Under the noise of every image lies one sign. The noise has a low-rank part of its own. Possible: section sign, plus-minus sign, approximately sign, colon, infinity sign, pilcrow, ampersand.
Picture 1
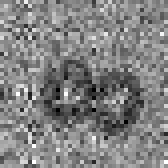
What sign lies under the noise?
infinity sign
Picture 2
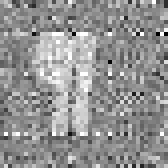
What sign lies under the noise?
pilcrow
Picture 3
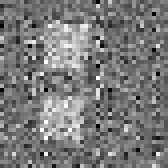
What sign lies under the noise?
colon
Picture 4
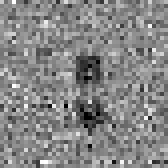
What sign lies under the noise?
colon
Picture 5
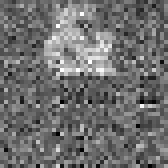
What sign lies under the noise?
ampersand
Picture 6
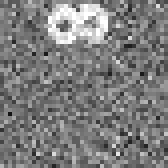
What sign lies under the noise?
infinity sign
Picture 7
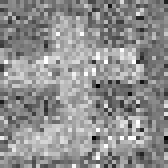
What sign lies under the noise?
plus-minus sign
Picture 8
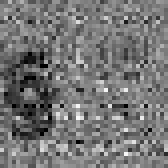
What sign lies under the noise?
section sign
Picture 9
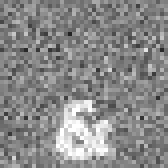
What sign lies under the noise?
ampersand
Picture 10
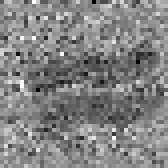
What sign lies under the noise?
approximately sign
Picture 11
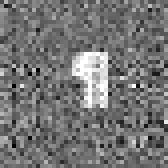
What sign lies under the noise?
pilcrow
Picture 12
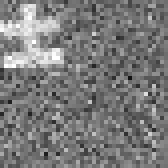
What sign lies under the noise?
plus-minus sign
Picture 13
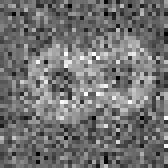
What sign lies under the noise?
infinity sign
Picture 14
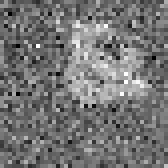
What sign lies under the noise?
ampersand
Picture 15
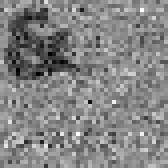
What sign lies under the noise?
ampersand
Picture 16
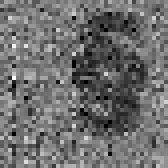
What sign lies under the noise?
section sign
